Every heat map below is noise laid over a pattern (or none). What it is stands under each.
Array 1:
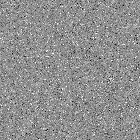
only noise
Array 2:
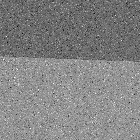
a sharp edge
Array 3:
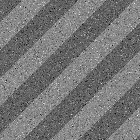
diagonal stripes
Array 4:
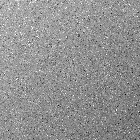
a smooth slope
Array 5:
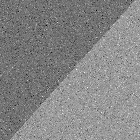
a sharp edge
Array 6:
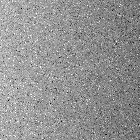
a smooth slope
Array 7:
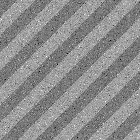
diagonal stripes
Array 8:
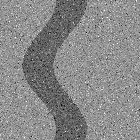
a wavy band
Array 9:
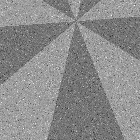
spokes from one point
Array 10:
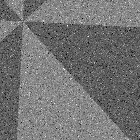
spokes from one point
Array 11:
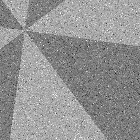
spokes from one point
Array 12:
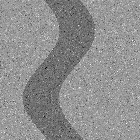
a wavy band
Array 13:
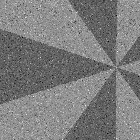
spokes from one point
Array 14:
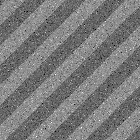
diagonal stripes
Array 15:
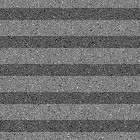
horizontal stripes
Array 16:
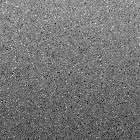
a smooth slope
